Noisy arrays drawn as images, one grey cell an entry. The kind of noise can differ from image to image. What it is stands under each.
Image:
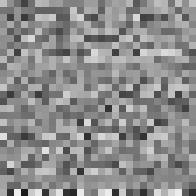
rows of uneven size
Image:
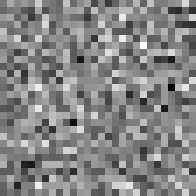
independent entries
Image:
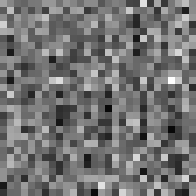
low rank plus noise
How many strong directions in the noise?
two
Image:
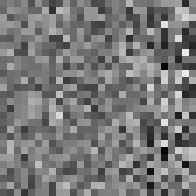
columns of uneven size
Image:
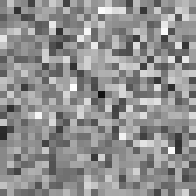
independent entries
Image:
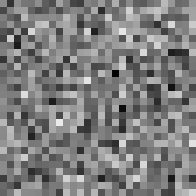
independent entries
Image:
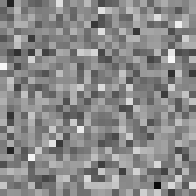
low rank plus noise
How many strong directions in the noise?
five to eight
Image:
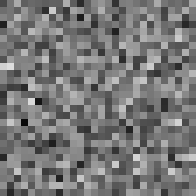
independent entries
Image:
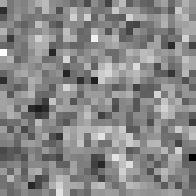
blotchy
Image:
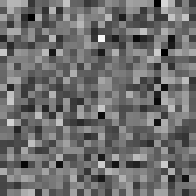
low rank plus noise
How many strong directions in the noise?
three or four
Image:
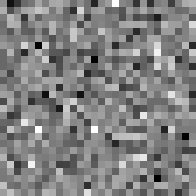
heavy tails
